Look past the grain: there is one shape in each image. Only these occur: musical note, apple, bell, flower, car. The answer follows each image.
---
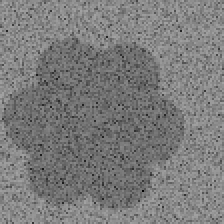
flower
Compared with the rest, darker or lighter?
darker
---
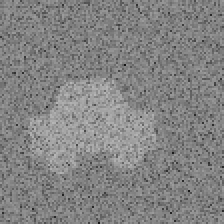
car
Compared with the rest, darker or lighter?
lighter
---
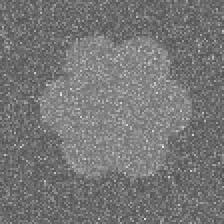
flower
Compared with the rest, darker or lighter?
lighter
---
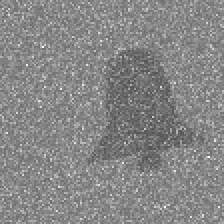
bell
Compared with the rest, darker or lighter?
darker
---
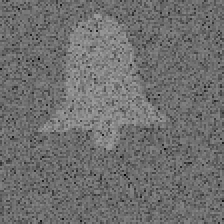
bell
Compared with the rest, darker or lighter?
lighter
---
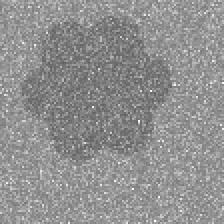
flower
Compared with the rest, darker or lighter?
darker
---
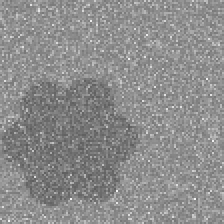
flower
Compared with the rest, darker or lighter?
darker
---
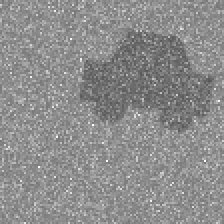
car
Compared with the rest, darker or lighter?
darker
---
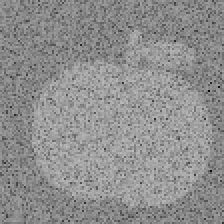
apple
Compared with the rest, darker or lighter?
lighter
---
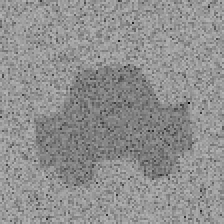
car
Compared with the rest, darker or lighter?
darker
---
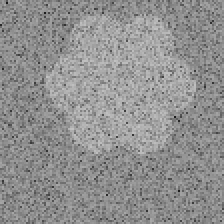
flower
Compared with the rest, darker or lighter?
lighter
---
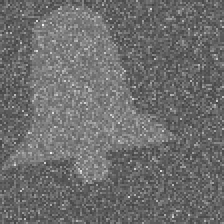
bell
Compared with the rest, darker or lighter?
lighter
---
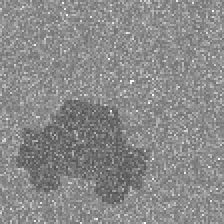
car
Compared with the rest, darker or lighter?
darker
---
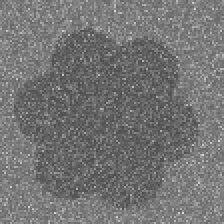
flower
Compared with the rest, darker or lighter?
darker
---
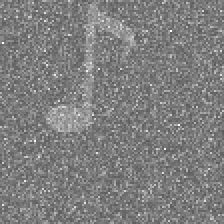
musical note
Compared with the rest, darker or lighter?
lighter
